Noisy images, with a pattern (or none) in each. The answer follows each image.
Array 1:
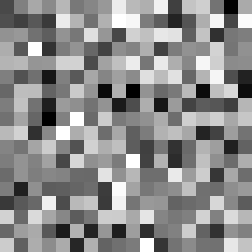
only noise
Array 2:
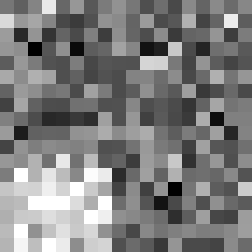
one block
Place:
bottom left
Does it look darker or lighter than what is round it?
lighter
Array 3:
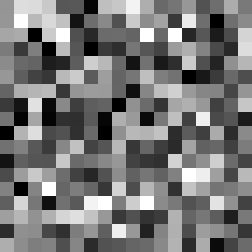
only noise
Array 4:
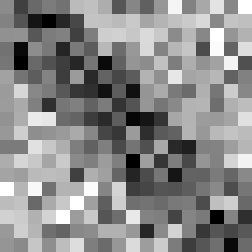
a diagonal band
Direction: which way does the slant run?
top left to bottom right
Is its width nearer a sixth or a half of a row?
a half
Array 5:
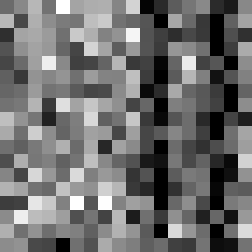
bands of columns
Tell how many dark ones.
2
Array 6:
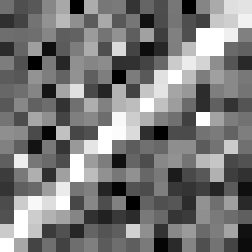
a diagonal band
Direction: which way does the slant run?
bottom left to top right
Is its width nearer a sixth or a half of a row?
a sixth
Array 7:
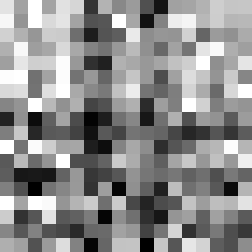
bands of rows crossing bands of columns
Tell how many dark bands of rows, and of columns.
3 and 2
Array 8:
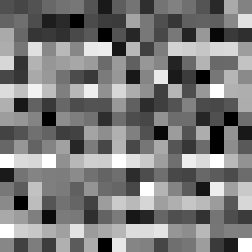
bands of rows
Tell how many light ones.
5
